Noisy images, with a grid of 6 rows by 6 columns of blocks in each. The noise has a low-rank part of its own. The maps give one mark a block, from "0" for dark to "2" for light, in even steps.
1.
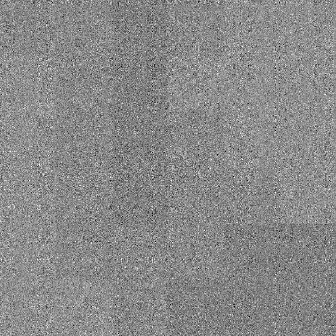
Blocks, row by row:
1 1 0 1 2 2
2 1 0 2 2 2
2 1 0 1 2 2
2 1 0 1 1 2
2 1 1 1 0 0
2 2 1 0 0 0
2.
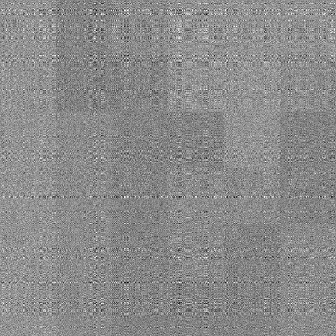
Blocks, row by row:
2 0 1 2 2 2
2 0 0 2 2 1
2 1 0 0 2 0
2 1 0 1 1 0
2 1 0 1 0 1
2 1 0 0 0 1
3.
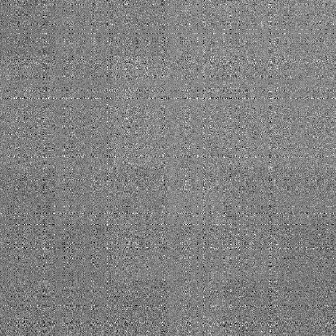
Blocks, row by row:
0 1 1 2 2 2
1 1 2 2 2 2
1 1 2 2 2 2
0 1 1 2 1 1
0 0 1 1 1 0
0 0 0 1 0 0
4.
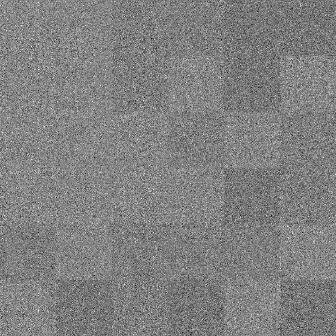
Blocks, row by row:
2 2 1 1 0 0
2 2 1 2 0 2
2 2 2 1 2 1
2 2 2 2 0 1
1 2 1 1 1 2
2 0 1 0 2 0
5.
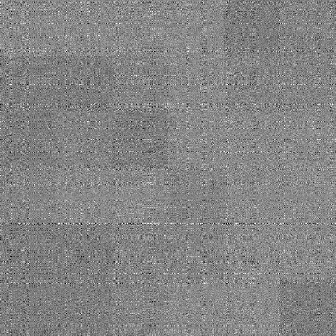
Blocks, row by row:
2 2 2 2 0 1
0 0 1 2 1 1
0 1 0 2 2 2
1 2 2 1 2 2
0 0 1 1 2 2
0 0 1 2 2 0
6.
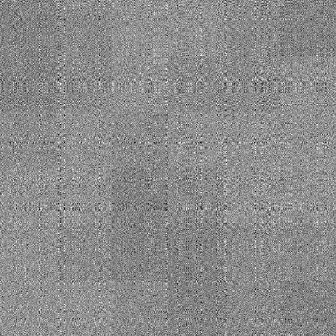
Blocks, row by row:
0 1 2 2 1 0
0 1 2 1 1 2
1 2 1 2 2 2
2 2 0 1 2 2
2 1 0 0 1 1
2 2 1 0 1 0
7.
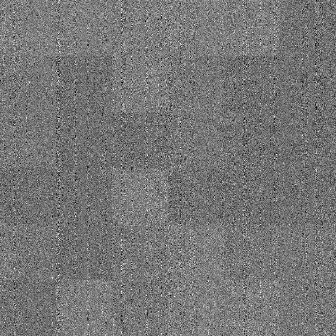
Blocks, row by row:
2 2 2 2 2 0
1 0 2 1 0 0
1 0 0 1 0 0
0 0 2 0 0 0
1 0 1 2 1 1
0 2 1 2 2 1
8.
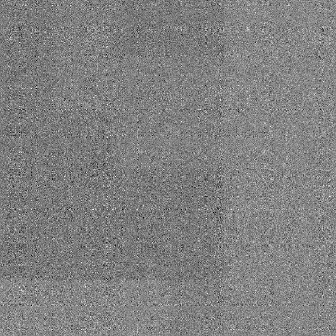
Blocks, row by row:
0 1 0 0 2 2
0 1 1 1 2 2
0 0 1 1 2 2
0 0 0 0 2 2
0 0 0 0 2 2
2 2 2 1 2 2
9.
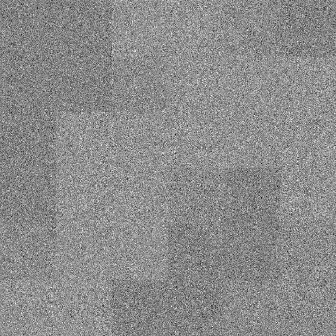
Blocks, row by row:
0 0 2 2 1 0
0 0 1 2 2 2
0 2 2 2 2 2
0 2 2 1 0 2
1 2 2 0 0 1
2 2 0 0 1 1
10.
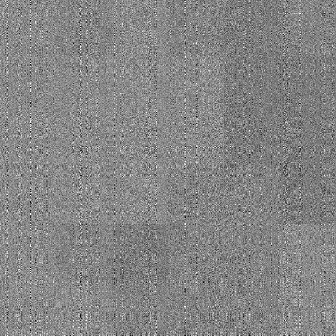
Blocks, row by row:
2 1 2 1 0 1
2 2 2 2 0 0
2 2 2 2 0 0
2 2 2 1 1 0
2 1 0 1 1 2
2 2 1 1 1 2
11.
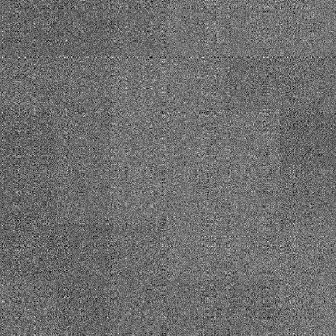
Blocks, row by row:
0 0 1 2 2 2
1 1 2 2 1 1
0 1 2 2 2 0
0 1 2 2 2 1
0 0 1 2 2 2
1 0 1 1 1 2
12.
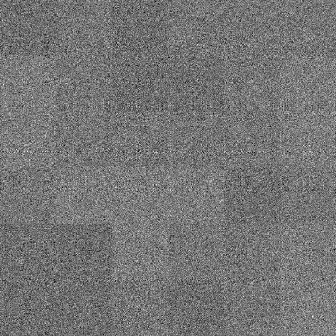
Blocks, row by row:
0 1 0 1 1 1
2 1 0 0 1 2
2 1 1 1 1 2
1 2 2 2 0 1
0 0 2 1 1 2
0 0 1 0 1 2
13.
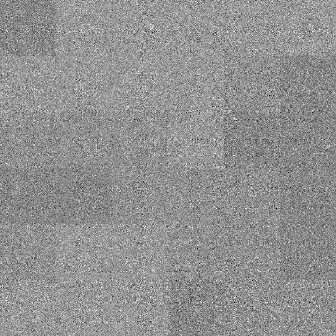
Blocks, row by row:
0 2 2 2 2 2
2 2 2 2 1 0
1 1 1 2 0 0
0 0 1 1 1 0
1 2 2 1 1 0
2 2 2 0 1 1
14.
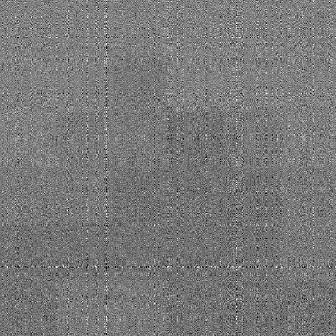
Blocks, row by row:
2 2 2 2 2 2
2 2 1 2 2 2
2 1 1 0 1 2
1 1 0 0 0 1
0 0 0 0 0 1
0 1 1 0 0 0
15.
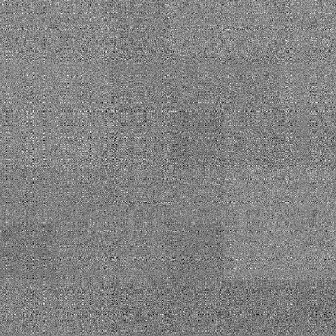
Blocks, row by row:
2 2 1 2 2 2
2 2 1 1 1 2
2 2 1 0 1 1
1 1 1 1 2 2
0 1 1 0 2 2
1 1 0 0 0 0
